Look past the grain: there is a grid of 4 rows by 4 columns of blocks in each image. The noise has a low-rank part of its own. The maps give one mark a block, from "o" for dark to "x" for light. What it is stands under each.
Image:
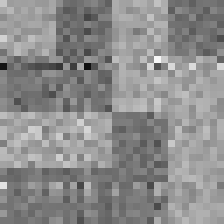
x o x o
o o x x
x x o x
o o o x
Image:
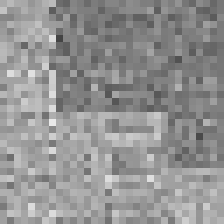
x o o o
x o o o
x x x o
x x x x
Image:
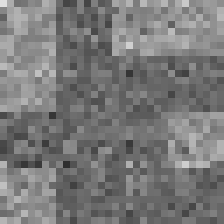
x o x x
x o o o
o o o x
x o o o
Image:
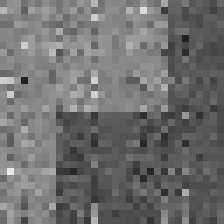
x x x o
x x x o
x o o o
x o o o
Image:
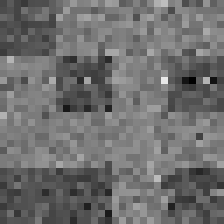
o x x x
x o x o
x x x x
o o x o
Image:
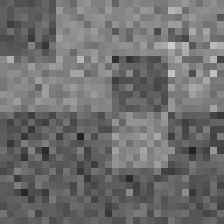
o x x x
x x o x
o o x o
o o o o
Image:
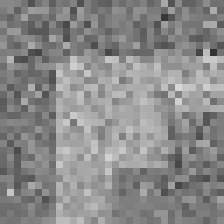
o o o o
o x x x
o x x o
o x o o
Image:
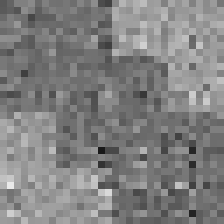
o o x x
o o o x
x o o o
x x o o
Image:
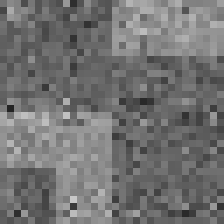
o o x x
o o o o
x x o o
o x o o
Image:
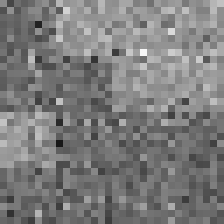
o x x x
o o x x
x o o o
o o o o
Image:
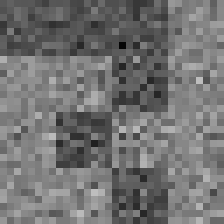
o o o x
x x o x
x o x x
x x o x
